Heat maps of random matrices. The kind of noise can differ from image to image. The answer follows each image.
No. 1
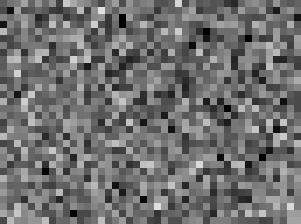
independent entries
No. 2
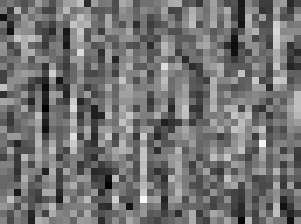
streaked along the columns
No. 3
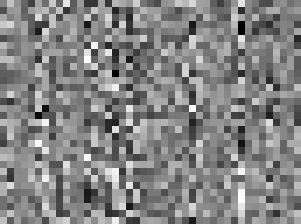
columns of uneven size
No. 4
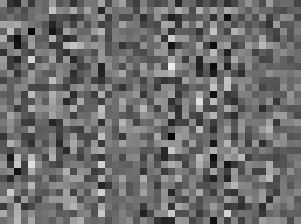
columns of uneven size
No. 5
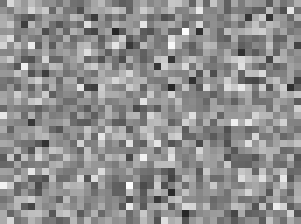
low rank plus noise
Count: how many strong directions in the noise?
one
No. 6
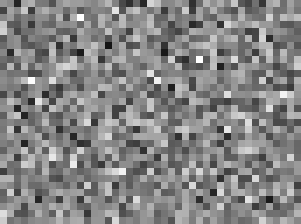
independent entries
